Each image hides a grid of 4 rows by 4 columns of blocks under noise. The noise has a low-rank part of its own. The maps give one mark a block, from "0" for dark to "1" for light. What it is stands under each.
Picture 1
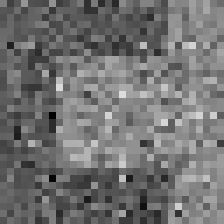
0001
0111
0111
0001
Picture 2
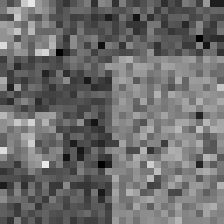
1000
0011
1011
0011
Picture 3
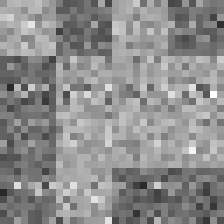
1010
0111
0111
0100
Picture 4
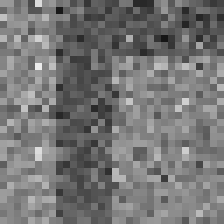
1000
1011
1011
1011
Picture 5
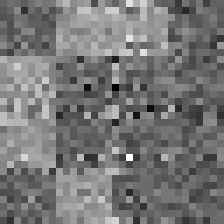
0110
1000
1000
0100
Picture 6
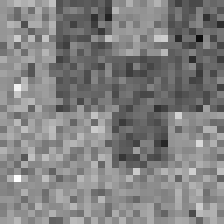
1010
1000
1101
1111
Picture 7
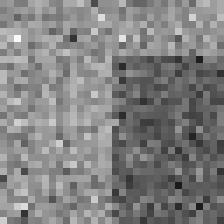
1111
1100
1100
1100
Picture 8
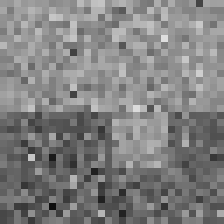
1111
1111
0010
0000
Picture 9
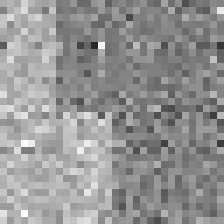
1000
1000
1100
1100
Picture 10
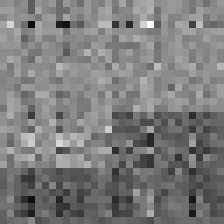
1111
1111
1100
0000
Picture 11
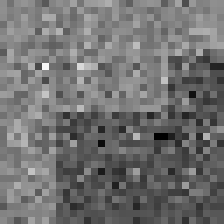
1111
1110
1000
1000
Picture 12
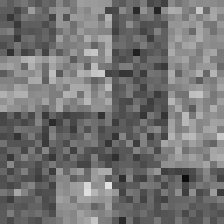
0101
1101
0001
0100
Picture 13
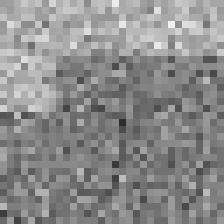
1111
1000
0000
0000
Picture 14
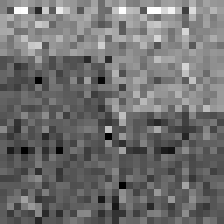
1111
0011
0000
0000
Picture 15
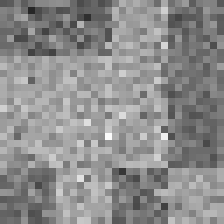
0010
1110
1110
0101
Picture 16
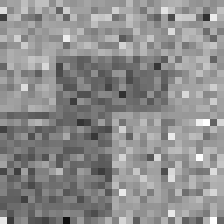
1111
1001
0011
0011
